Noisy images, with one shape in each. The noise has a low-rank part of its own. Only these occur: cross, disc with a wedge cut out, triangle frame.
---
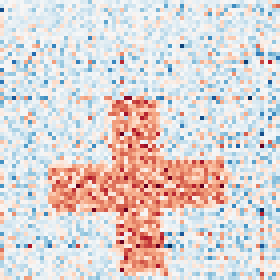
cross
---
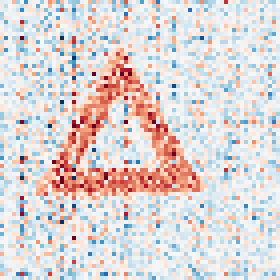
triangle frame
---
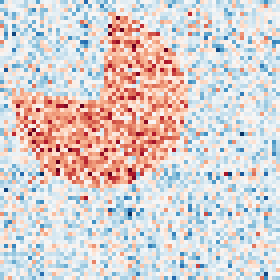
disc with a wedge cut out
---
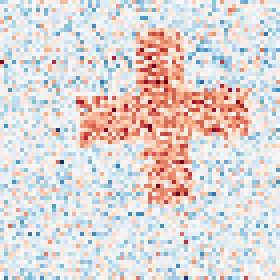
cross
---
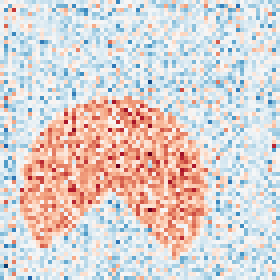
disc with a wedge cut out
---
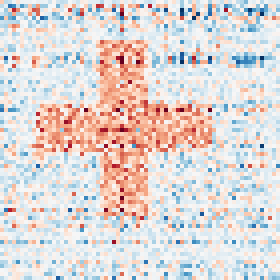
cross
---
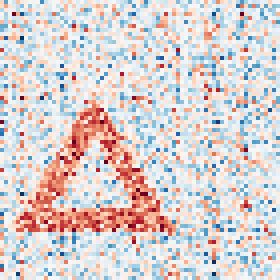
triangle frame
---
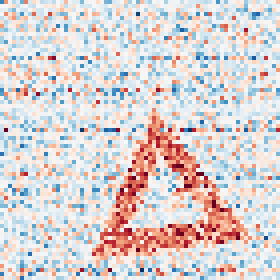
triangle frame
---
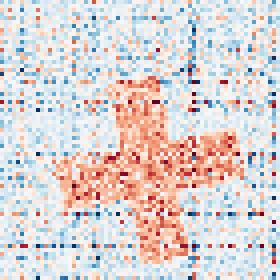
cross
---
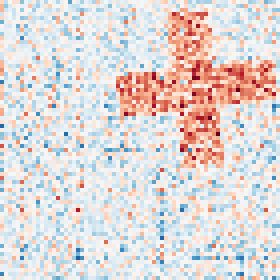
cross
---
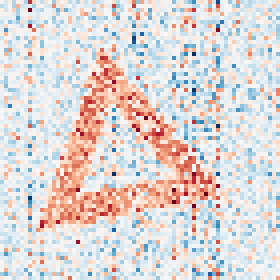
triangle frame
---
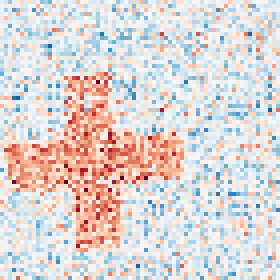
cross
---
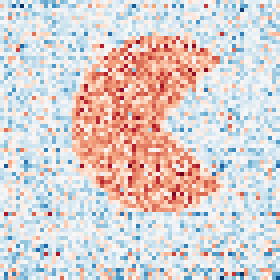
disc with a wedge cut out
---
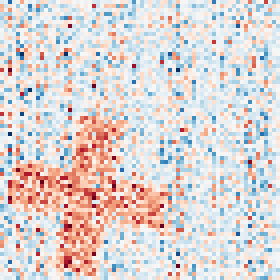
cross
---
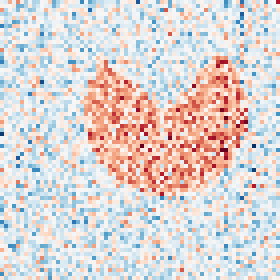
disc with a wedge cut out
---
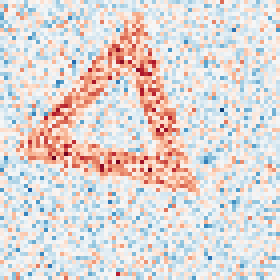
triangle frame
